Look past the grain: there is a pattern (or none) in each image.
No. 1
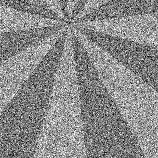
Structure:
spokes from one point
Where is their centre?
top middle
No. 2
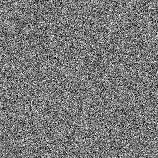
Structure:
only noise
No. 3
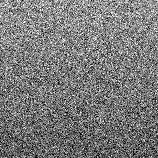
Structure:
a smooth slope
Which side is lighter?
top
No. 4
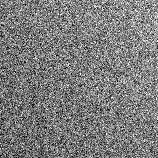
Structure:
a smooth slope
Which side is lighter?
top right
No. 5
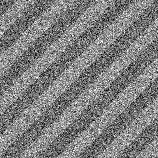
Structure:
diagonal stripes
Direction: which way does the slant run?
bottom left to top right
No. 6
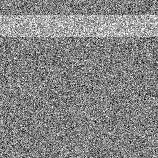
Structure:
one horizontal stripe
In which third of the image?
top
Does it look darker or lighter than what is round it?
lighter
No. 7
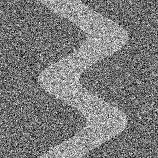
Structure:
a wavy band
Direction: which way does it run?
top to bottom
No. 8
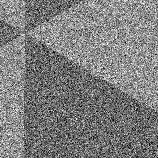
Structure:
spokes from one point
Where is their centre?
top left
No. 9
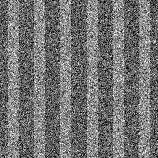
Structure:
vertical stripes
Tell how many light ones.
6
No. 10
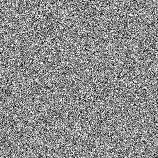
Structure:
only noise
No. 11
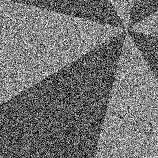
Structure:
spokes from one point
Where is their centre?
top right
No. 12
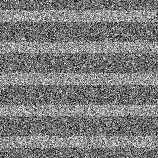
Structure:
horizontal stripes
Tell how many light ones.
5
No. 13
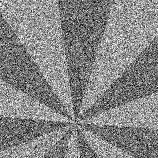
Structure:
spokes from one point
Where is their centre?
bottom middle
